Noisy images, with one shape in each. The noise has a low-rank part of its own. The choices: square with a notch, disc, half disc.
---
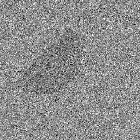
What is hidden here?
dark half disc
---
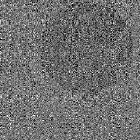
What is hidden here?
dark disc
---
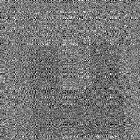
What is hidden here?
dark square with a notch
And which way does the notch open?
up
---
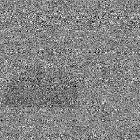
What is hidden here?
dark half disc
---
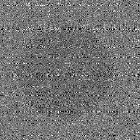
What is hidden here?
dark disc
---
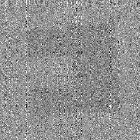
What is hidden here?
dark square with a notch
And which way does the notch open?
left
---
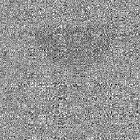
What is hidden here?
dark half disc
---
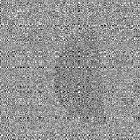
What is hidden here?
dark half disc
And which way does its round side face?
left
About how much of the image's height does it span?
two thirds
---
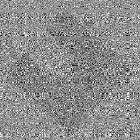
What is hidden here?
dark square with a notch
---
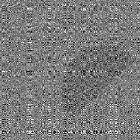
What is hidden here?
dark half disc
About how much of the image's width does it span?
half
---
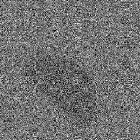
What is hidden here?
dark half disc
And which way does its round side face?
up and right
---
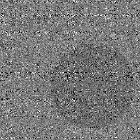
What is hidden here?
dark disc
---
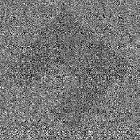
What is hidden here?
dark square with a notch
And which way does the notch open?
down and left
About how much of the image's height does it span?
nearly all
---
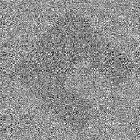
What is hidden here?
dark square with a notch
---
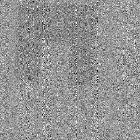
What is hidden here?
dark square with a notch
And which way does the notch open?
down
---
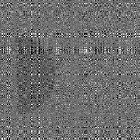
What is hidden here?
dark half disc
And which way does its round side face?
right
